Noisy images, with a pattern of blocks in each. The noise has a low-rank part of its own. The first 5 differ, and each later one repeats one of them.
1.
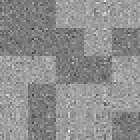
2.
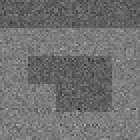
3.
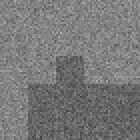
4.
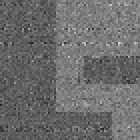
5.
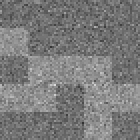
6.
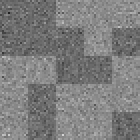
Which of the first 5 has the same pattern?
1
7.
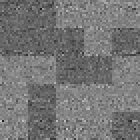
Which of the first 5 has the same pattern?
1
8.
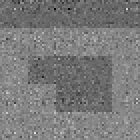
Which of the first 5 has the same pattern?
2
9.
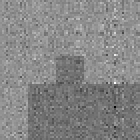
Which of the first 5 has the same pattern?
3
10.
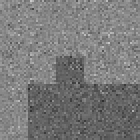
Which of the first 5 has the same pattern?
3
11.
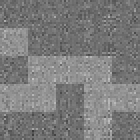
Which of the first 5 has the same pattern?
5
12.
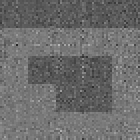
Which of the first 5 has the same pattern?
2
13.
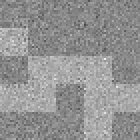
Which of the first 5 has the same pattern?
5
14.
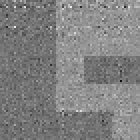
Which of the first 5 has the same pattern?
4
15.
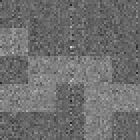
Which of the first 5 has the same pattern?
5
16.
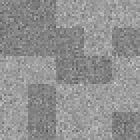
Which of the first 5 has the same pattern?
1
